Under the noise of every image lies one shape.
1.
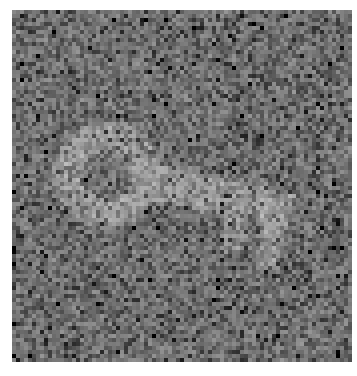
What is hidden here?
light key
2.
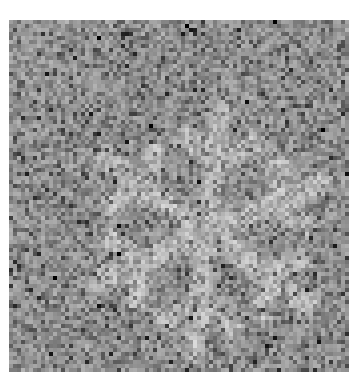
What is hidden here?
light snowflake
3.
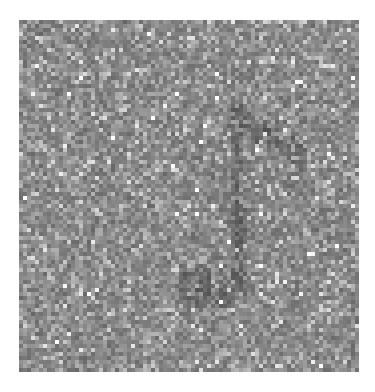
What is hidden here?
dark musical note
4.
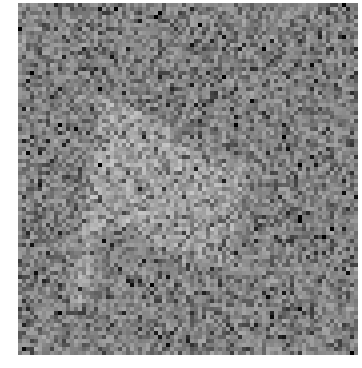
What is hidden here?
light flag
